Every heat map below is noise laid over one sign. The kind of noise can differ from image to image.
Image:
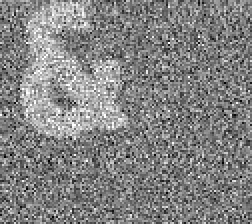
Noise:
low rank plus noise
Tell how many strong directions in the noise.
three or four
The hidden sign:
ampersand
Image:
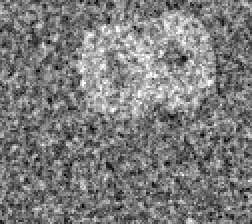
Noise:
blotchy
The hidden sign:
infinity sign
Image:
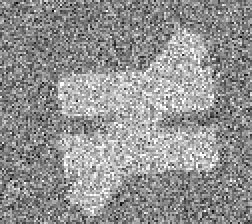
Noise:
independent entries
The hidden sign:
not-equal sign
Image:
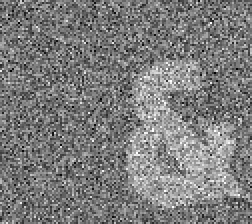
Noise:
independent entries
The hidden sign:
ampersand
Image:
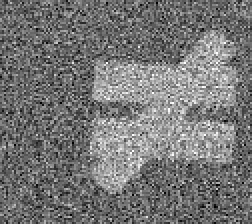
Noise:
low rank plus noise
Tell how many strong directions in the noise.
two
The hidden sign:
not-equal sign
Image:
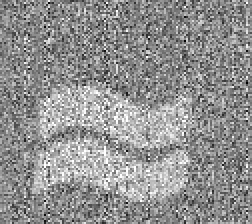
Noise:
columns of uneven size
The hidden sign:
approximately sign
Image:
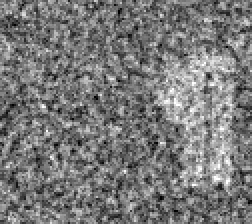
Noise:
blotchy
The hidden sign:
pilcrow
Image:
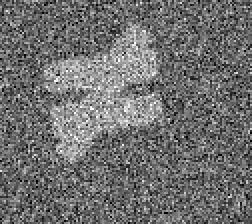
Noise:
independent entries
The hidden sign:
not-equal sign
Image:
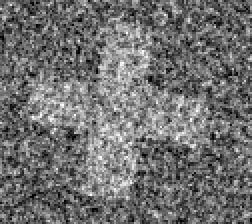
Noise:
blotchy
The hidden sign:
plus sign
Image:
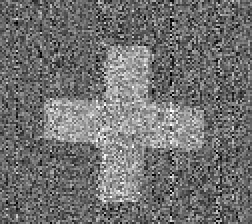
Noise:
columns of uneven size
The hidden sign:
plus sign
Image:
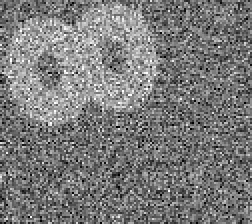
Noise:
low rank plus noise
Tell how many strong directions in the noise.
one
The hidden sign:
infinity sign
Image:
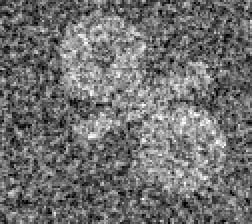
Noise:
blotchy
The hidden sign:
percent sign
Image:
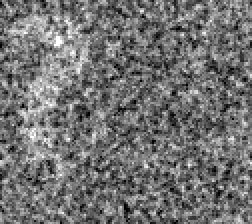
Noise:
blotchy
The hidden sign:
question mark
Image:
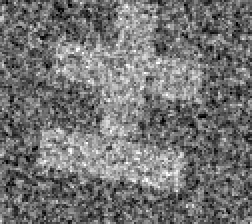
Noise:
blotchy
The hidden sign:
plus-minus sign
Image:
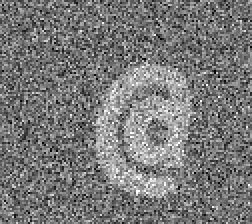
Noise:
independent entries
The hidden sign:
at sign
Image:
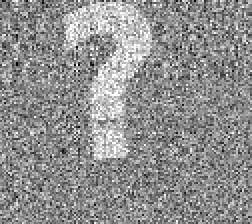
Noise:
low rank plus noise
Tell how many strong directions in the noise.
one
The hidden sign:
question mark
